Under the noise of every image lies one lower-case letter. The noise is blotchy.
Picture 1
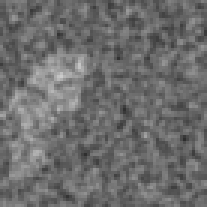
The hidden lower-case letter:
f
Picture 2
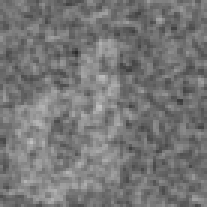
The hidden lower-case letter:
d
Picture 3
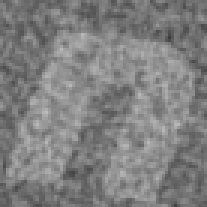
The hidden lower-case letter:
n
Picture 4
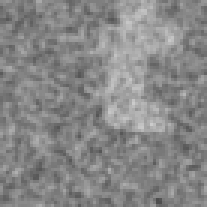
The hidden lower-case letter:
t
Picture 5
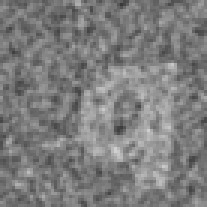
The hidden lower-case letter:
q
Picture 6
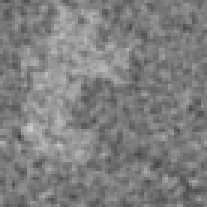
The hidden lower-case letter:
t
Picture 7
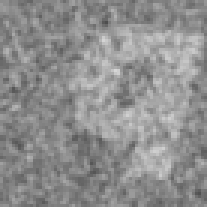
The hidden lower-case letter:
q
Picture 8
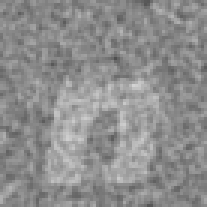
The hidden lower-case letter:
n
